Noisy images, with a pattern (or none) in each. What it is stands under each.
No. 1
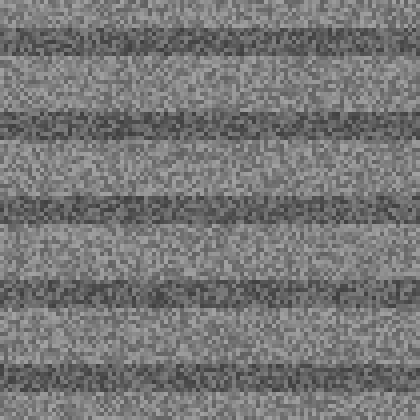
horizontal stripes
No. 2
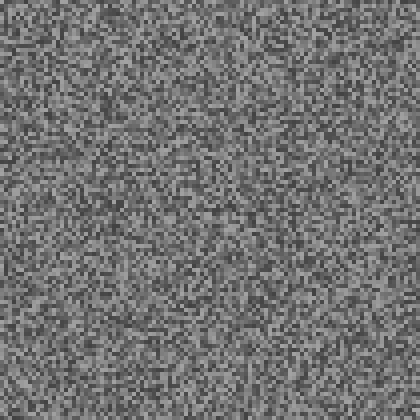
only noise
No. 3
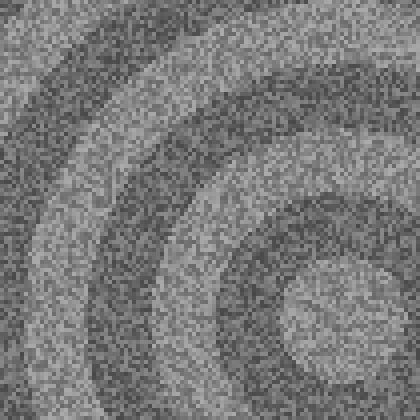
rings round one point
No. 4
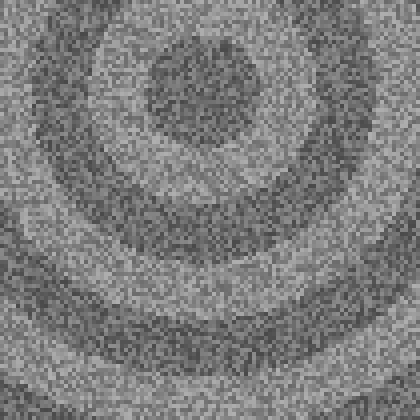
rings round one point
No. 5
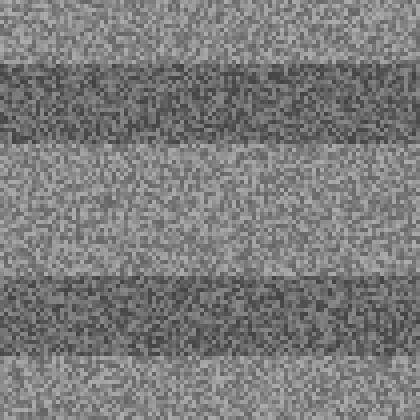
horizontal stripes
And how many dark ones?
2
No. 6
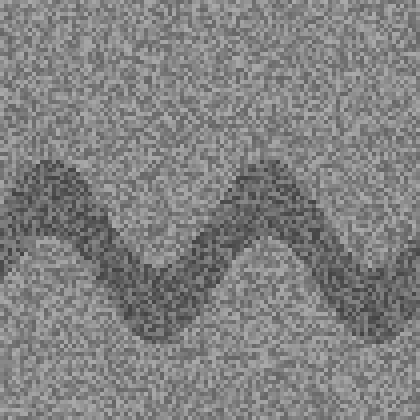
a wavy band
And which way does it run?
left to right
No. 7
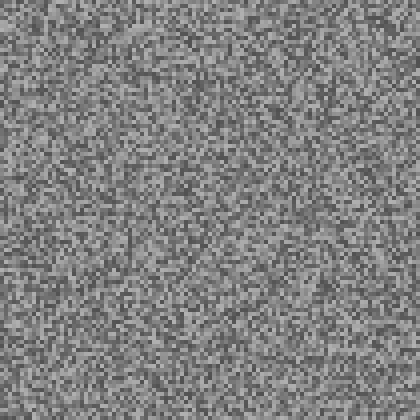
only noise
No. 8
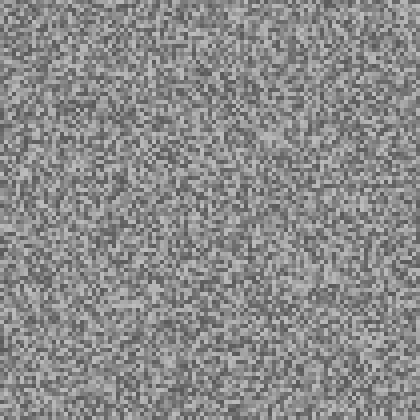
only noise
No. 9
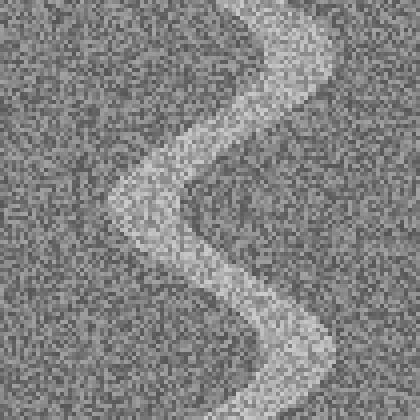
a wavy band
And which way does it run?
top to bottom
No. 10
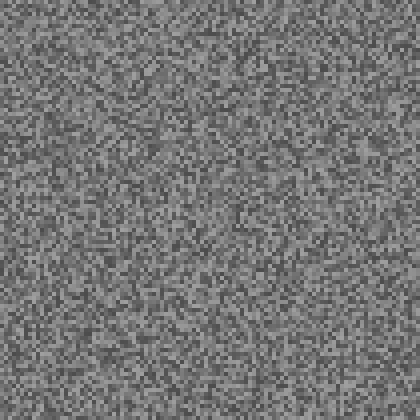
only noise
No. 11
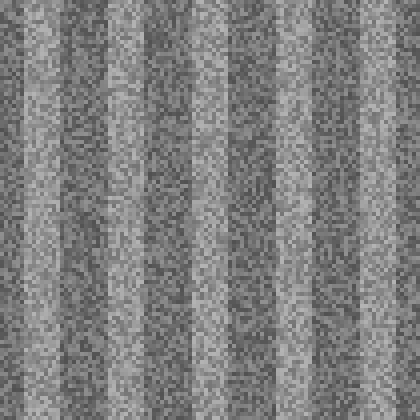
vertical stripes
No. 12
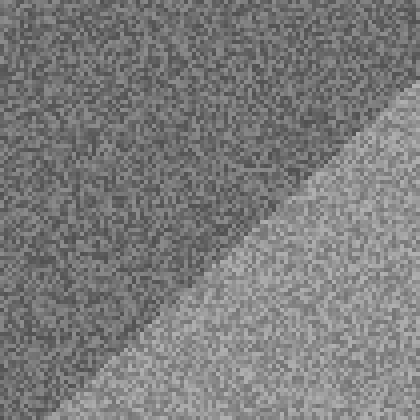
a sharp edge
